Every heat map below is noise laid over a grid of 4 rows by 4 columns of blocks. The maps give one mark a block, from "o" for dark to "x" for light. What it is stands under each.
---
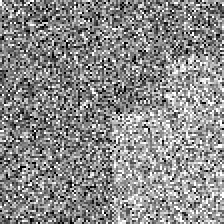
o o o o
o o o x
o o x x
o o x x
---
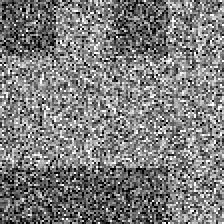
o x o x
x x x x
x x x x
o o o x
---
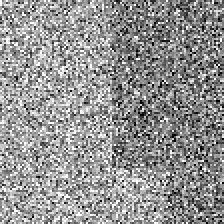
x x o o
x x o o
x x o o
x x x o
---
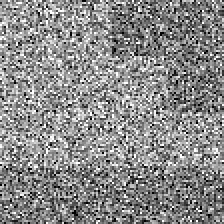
x x o o
x x x o
x x x x
o o o o
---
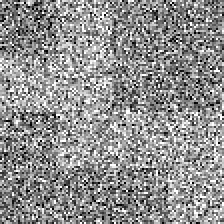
o x o o
x x o o
o x x x
o o o x
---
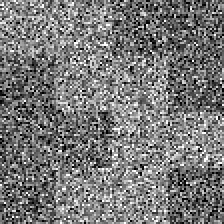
x x o o
o x x o
o o x x
o x x o
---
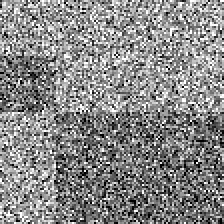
x x x x
o x x x
x o o o
x o o o
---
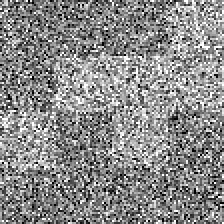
o o o x
o x x x
x o x o
o o o o
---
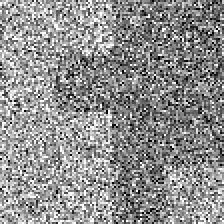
x x o o
x o o o
x x o o
x x o x
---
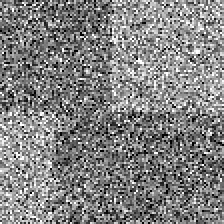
o o x x
o o x x
x o o o
x o o o
